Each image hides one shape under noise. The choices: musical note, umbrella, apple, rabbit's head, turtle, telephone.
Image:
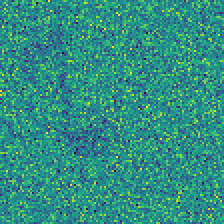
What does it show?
dark musical note
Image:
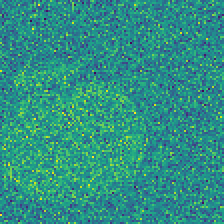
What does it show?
light apple
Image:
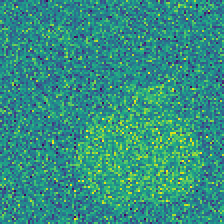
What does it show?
light apple
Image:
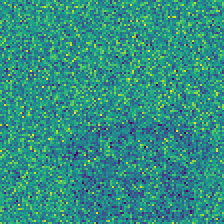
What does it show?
dark telephone
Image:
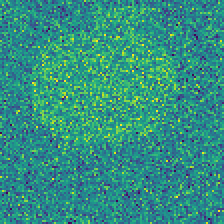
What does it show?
light apple
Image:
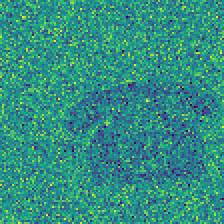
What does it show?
dark telephone
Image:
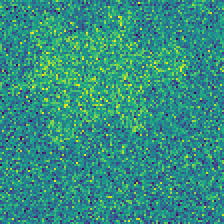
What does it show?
light turtle
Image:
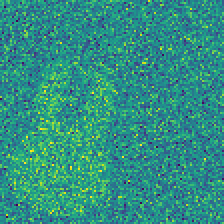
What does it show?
light rabbit's head
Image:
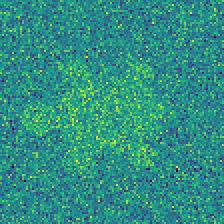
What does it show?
light turtle
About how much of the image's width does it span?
two thirds
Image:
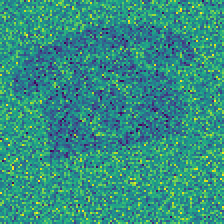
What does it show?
dark telephone
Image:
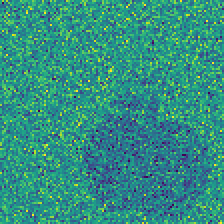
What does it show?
dark apple
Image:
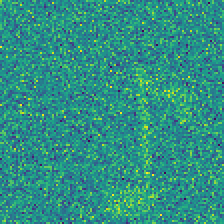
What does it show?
light musical note
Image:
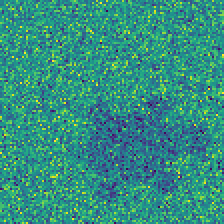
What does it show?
dark turtle
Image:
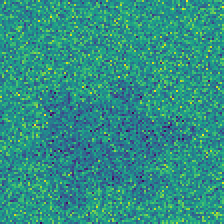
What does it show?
dark turtle
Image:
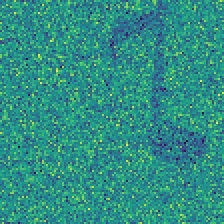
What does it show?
dark musical note
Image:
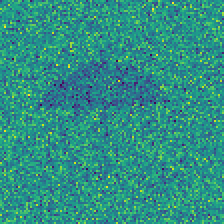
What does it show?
dark umbrella
